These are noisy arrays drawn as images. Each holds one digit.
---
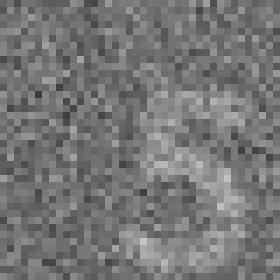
5
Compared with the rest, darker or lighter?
lighter
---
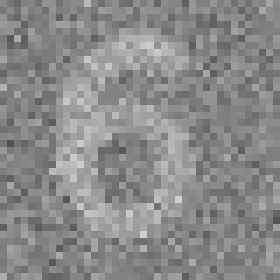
6
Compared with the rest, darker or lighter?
lighter
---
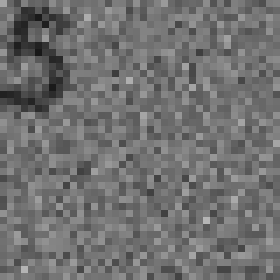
5
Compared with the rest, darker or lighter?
darker
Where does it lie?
top left
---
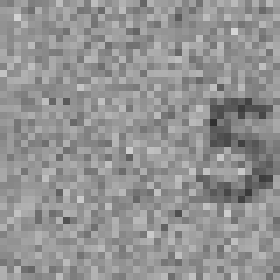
5
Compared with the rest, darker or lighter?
darker
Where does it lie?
middle right
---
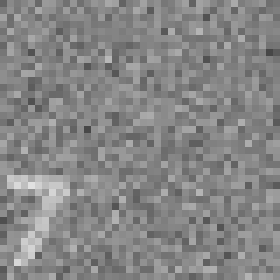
7
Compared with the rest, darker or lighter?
lighter
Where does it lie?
bottom left
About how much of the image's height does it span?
a third
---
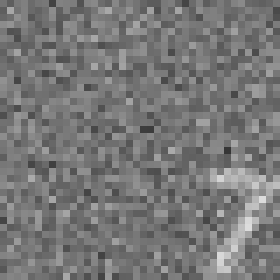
7
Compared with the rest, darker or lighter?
lighter
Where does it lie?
bottom right
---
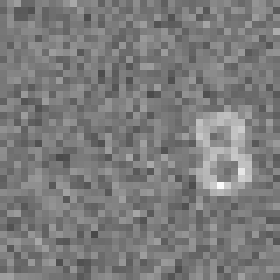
8
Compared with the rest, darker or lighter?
lighter
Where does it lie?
middle right
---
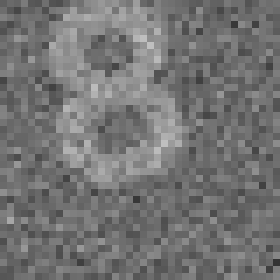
8
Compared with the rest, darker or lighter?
lighter
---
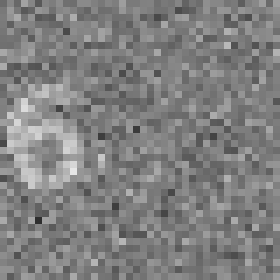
6
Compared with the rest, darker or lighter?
lighter
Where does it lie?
middle left
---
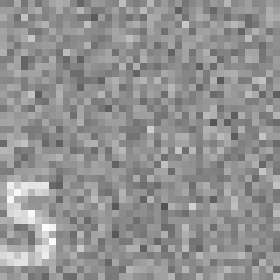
5
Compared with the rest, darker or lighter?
lighter
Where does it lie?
bottom left
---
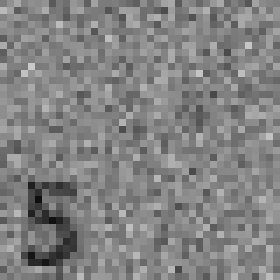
5
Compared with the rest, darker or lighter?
darker
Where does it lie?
bottom left
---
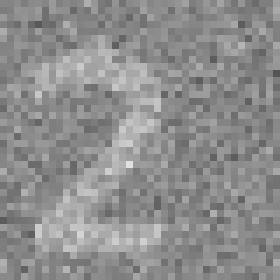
2
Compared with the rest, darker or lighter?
lighter
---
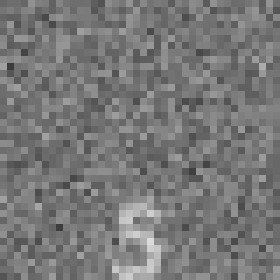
5
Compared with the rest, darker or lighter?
lighter
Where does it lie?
bottom middle
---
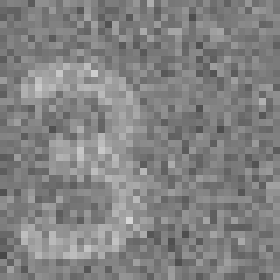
3
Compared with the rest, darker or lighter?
lighter
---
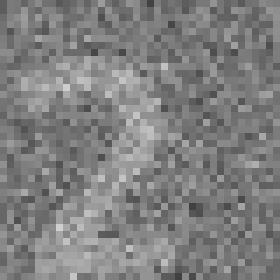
2
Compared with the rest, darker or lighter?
lighter
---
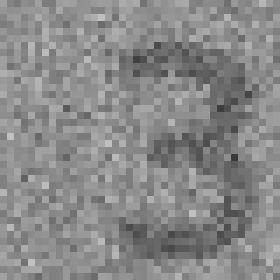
3
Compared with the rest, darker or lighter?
darker
